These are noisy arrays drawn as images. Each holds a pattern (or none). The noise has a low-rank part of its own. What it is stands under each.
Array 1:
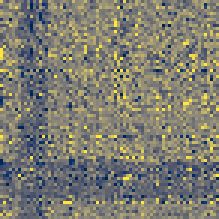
bands of rows crossing bands of columns
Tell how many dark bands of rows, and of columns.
1 and 1
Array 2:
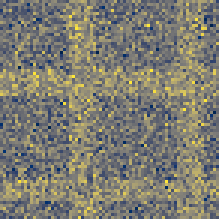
bands of rows crossing bands of columns
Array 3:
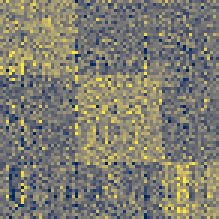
blocks along the diagonal
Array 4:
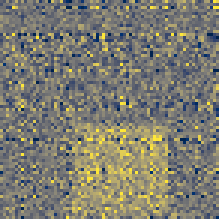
one block
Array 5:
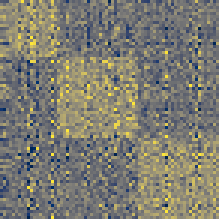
blocks along the diagonal
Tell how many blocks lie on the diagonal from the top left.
3
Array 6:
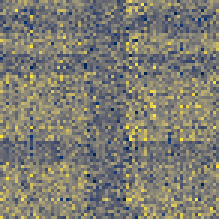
bands of rows crossing bands of columns
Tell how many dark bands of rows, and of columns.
3 and 1
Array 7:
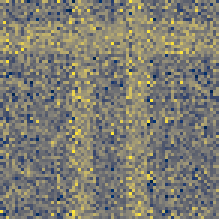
bands of rows crossing bands of columns
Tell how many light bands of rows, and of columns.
1 and 2
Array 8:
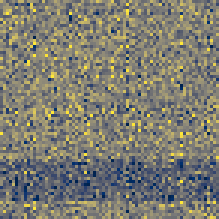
one band of rows
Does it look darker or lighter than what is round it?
darker
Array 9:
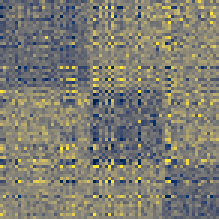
blocks along the diagonal
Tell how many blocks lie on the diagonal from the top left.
3
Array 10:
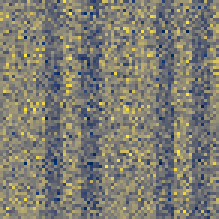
bands of columns
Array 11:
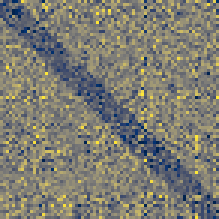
a diagonal band
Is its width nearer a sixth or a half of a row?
a sixth
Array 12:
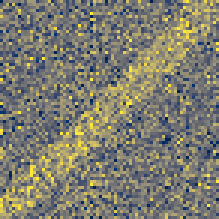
a diagonal band
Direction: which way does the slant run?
bottom left to top right
